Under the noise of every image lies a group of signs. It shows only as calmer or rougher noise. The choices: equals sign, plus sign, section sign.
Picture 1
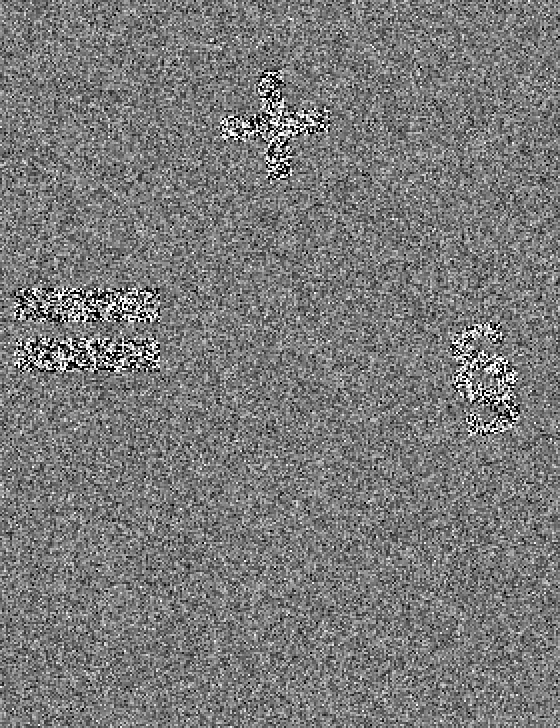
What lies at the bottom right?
nothing
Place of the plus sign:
top middle
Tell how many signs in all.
3
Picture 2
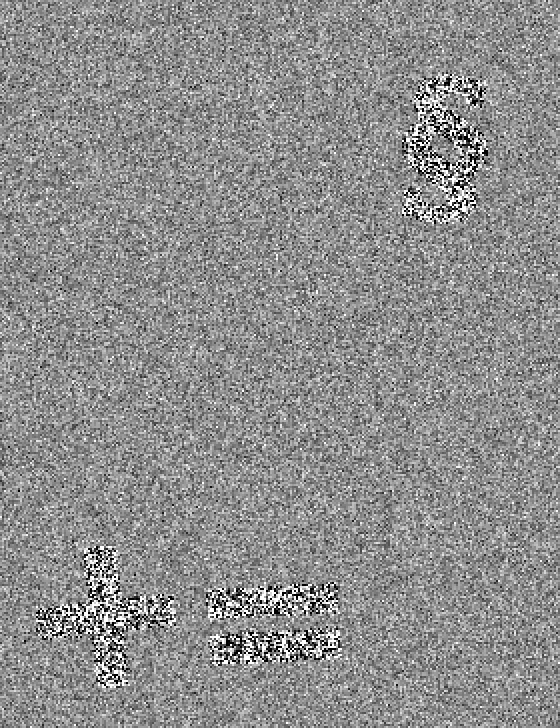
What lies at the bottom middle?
equals sign
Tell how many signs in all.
3
